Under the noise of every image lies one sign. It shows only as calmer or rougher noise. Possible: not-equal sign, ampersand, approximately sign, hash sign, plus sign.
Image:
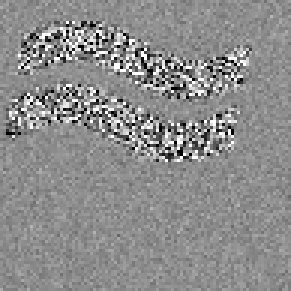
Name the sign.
approximately sign
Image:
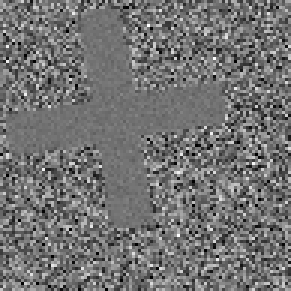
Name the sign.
plus sign
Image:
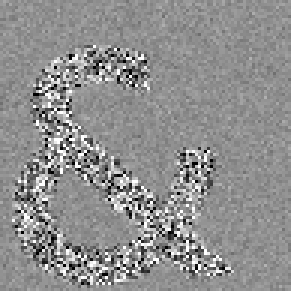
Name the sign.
ampersand
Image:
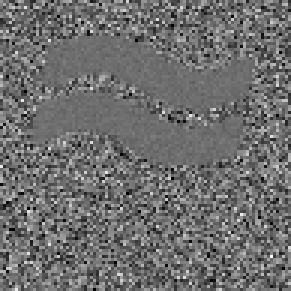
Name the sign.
approximately sign
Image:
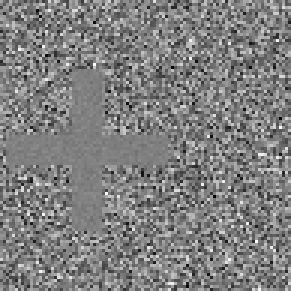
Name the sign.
plus sign
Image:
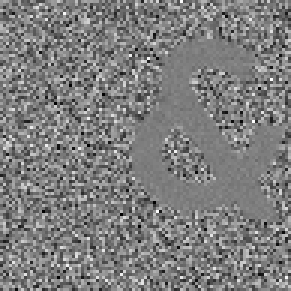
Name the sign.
ampersand
